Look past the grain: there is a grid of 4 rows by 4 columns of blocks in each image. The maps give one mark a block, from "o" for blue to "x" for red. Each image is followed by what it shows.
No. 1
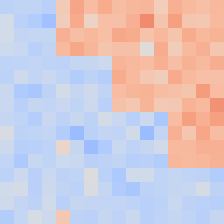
o x x x
o o x x
o o o x
o o o o
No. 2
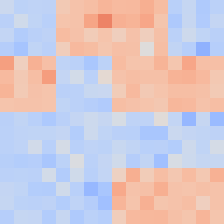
o x x o
x o x x
o o o o
o o x x
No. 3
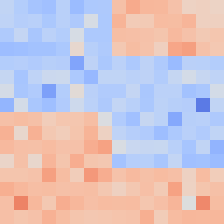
o o x x
o o o o
x x o o
x x x x
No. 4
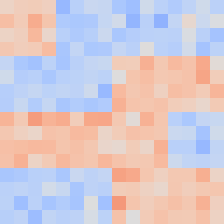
x o o o
o o x x
x x x o
o o x x
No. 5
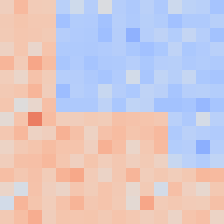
x o o o
x o o o
x x x o
x x x x
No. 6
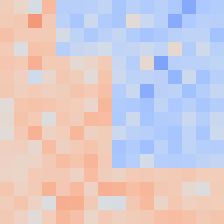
x o o o
x x o o
x x o o
x x x x
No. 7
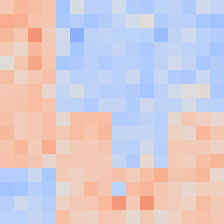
x o o o
x o o o
x x o x
o x x x
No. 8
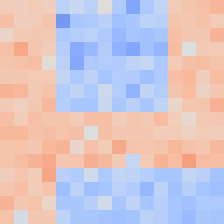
x o o x
x o o x
x x x x
x o o o
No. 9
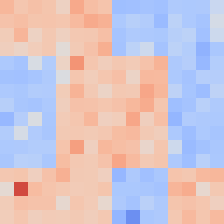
x x o o
o x x o
o x x o
x x o x
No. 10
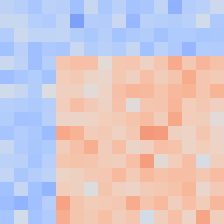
o o o o
o x x x
o x x x
o x x x
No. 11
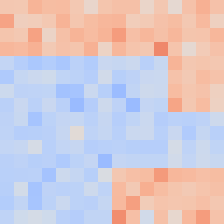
x x x x
o o o x
o o o o
o o x x
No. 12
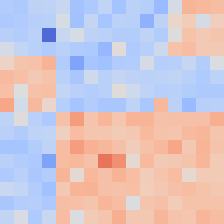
o o o x
x o o o
o x x x
o x x x
